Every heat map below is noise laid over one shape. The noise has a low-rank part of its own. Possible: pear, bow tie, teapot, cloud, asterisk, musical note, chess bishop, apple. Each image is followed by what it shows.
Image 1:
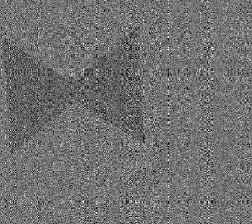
bow tie
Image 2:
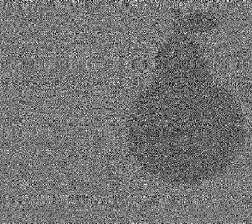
pear
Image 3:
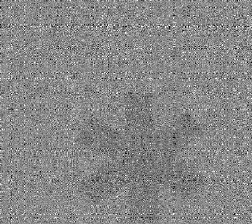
asterisk
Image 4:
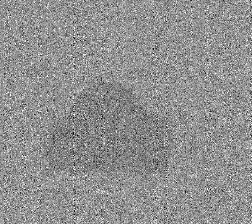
cloud
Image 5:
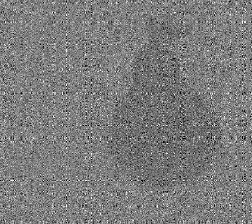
pear
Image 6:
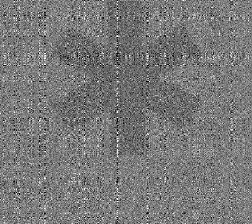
asterisk
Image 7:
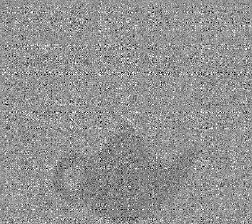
teapot
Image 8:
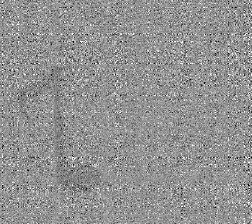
musical note
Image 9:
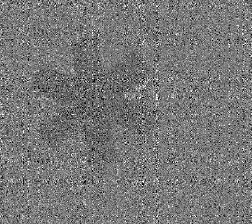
asterisk
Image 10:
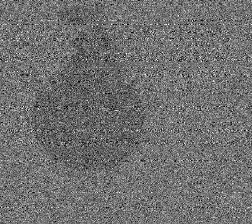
pear
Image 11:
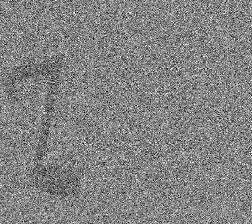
musical note
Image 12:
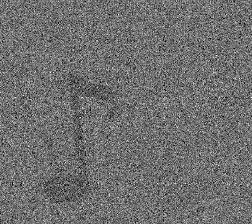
musical note
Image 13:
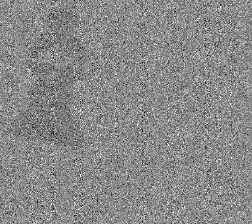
chess bishop
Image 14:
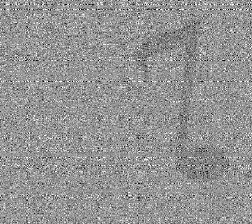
musical note
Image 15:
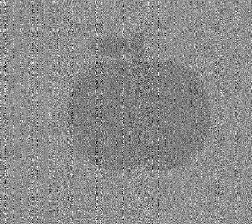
apple
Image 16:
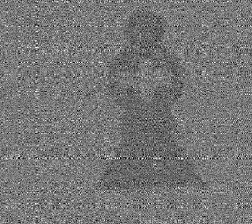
chess bishop
